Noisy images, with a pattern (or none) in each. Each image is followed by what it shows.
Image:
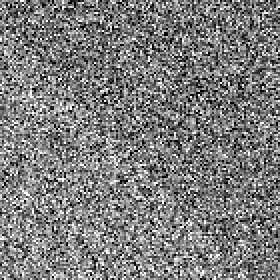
a sharp edge
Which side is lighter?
bottom left
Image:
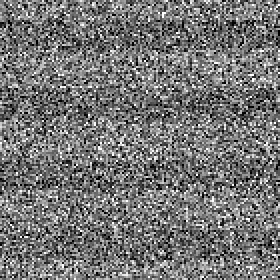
horizontal stripes
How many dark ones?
4
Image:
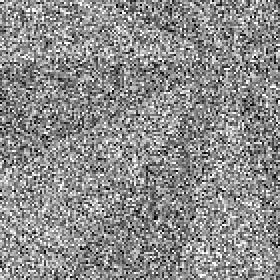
spokes from one point
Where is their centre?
top right
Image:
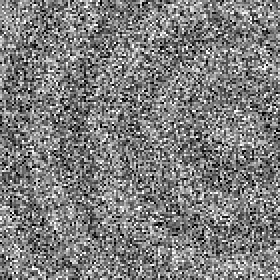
rings round one point
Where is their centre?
middle right
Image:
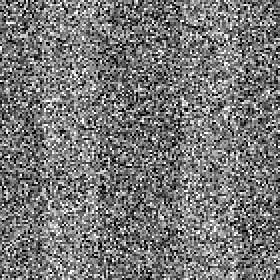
vertical stripes
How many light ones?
2
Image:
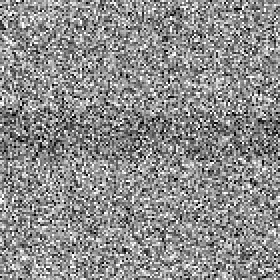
one horizontal stripe
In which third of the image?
middle
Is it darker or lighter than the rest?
darker
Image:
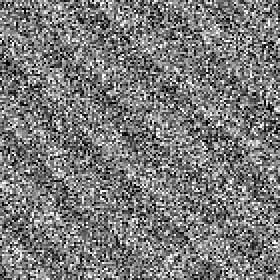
diagonal stripes
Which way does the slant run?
top left to bottom right
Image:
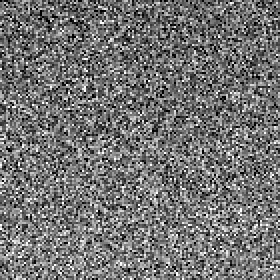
a smooth slope
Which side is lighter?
bottom
